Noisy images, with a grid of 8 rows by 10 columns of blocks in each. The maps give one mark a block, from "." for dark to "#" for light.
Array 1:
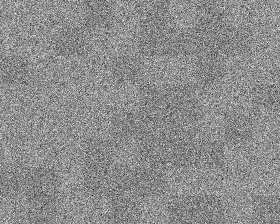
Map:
# # # . # . # . # #
# # . # # . . . . #
. # # # . # # . # #
# # # # # . . # # .
# # # # . . . # . #
# # # . # . . . # #
. . # . . . # # # #
# . # # . # . . # .
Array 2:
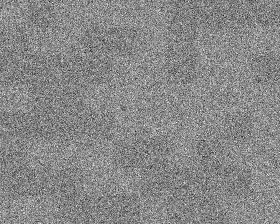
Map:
# . # # # # . . . .
. # # . . # . # # #
. . . . # # . # # .
# . . # # # # # # #
. . . . # # # # . #
. # # # . . # . # #
. . . # # . . . . #
# # . . . # . . # #
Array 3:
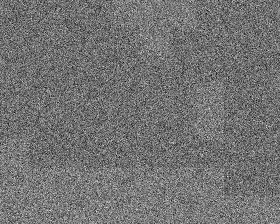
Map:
. . . . # # # . . .
. . . . . # . . . .
. . . . . . . . . .
. . . . . . . # . .
. . . . . . . # . .
# . . . . . . . . .
# # # # # # # # . .
# # # # # # # # # #
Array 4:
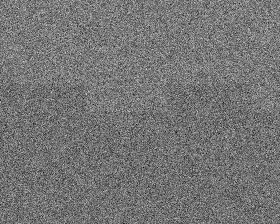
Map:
# # # # # # # # # #
# # # # # # # # # #
# # # # # # # # # #
. . . # # # . . . #
. . . . . . . . . .
. . . . . . . . . .
. . . . . . . . . .
. . . . . . . . . .
